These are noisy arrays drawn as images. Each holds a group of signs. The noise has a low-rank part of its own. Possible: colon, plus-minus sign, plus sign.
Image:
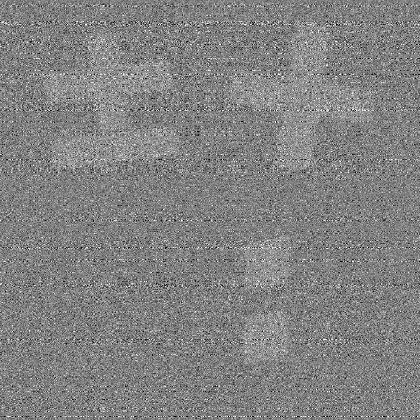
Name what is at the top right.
plus sign
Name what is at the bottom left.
nothing
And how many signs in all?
3
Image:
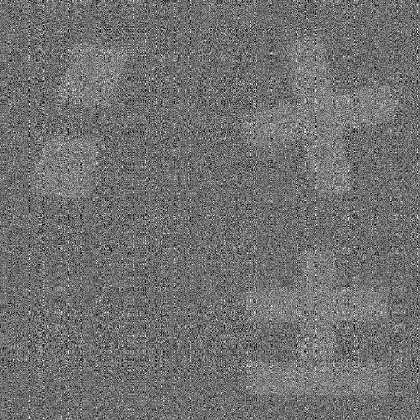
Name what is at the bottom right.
plus-minus sign
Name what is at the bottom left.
nothing
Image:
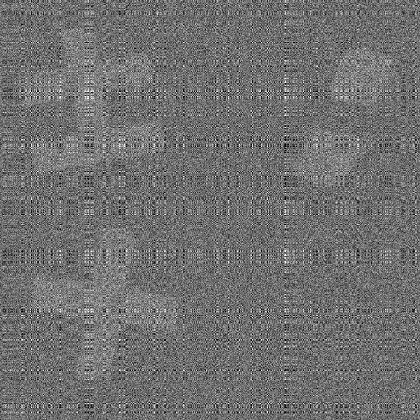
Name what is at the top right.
colon
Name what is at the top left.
plus-minus sign
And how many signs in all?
3
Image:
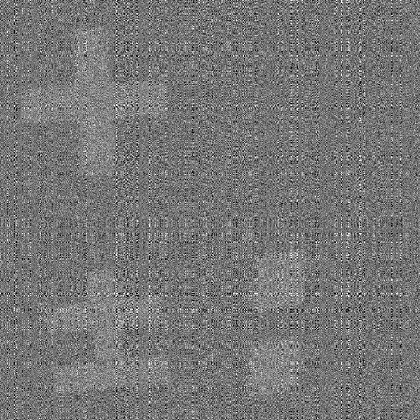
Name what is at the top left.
plus sign
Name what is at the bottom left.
plus-minus sign
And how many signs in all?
3
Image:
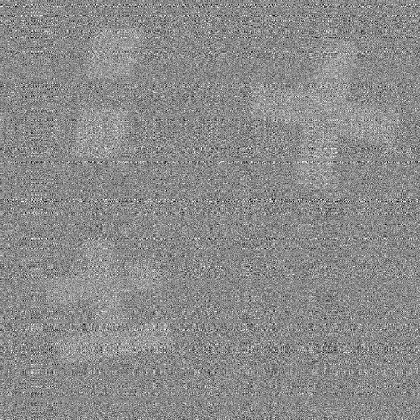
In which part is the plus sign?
top right
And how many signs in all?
3
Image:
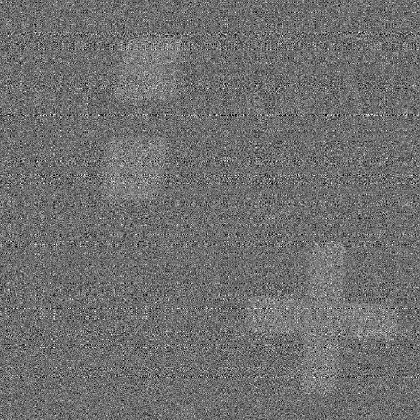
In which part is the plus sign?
bottom right
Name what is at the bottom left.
nothing
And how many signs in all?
2
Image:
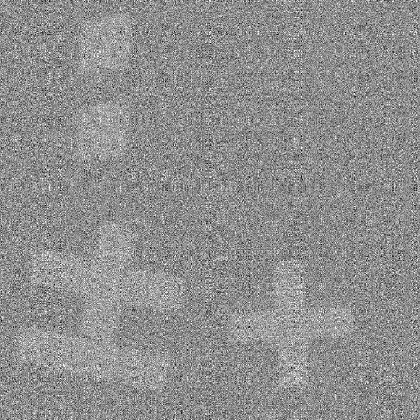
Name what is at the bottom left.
plus-minus sign
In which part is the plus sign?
bottom right
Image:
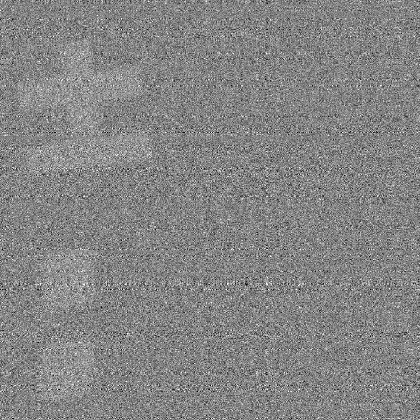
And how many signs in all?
2
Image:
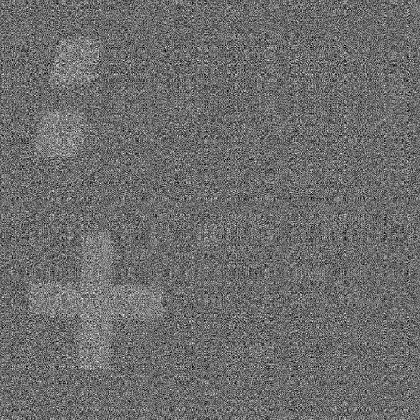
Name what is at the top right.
nothing
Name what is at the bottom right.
nothing
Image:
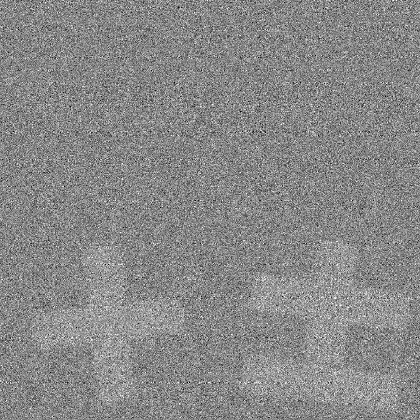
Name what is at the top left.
nothing
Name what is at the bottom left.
plus sign
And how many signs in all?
2
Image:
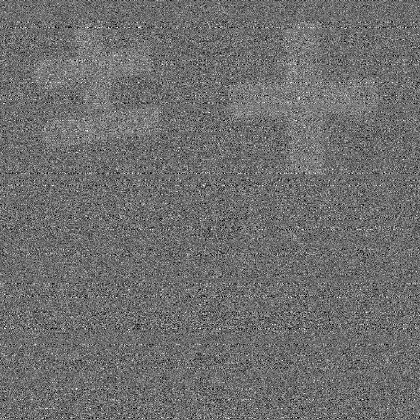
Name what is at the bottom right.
nothing
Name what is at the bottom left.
nothing
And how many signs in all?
2
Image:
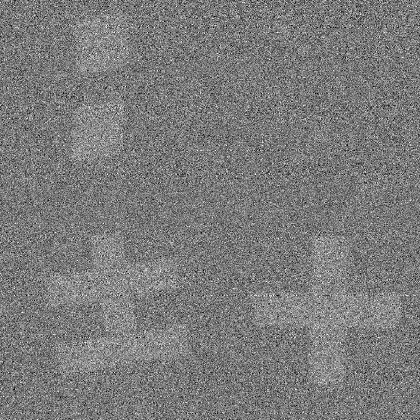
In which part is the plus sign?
bottom right
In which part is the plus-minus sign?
bottom left
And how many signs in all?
3
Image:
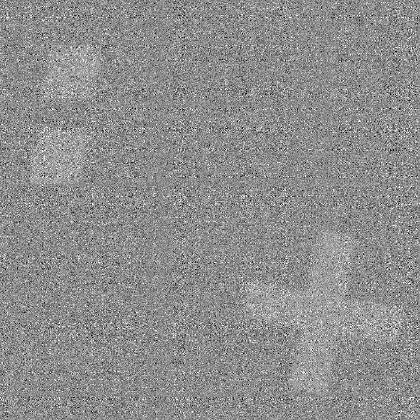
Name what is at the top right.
nothing
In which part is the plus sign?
bottom right
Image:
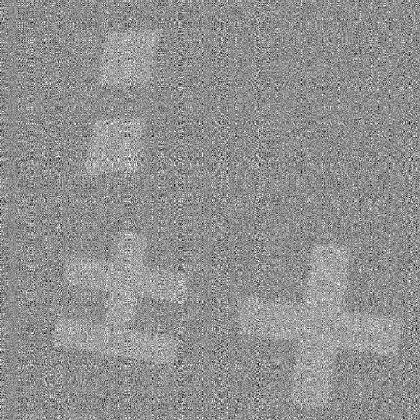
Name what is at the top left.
colon
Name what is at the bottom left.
plus-minus sign
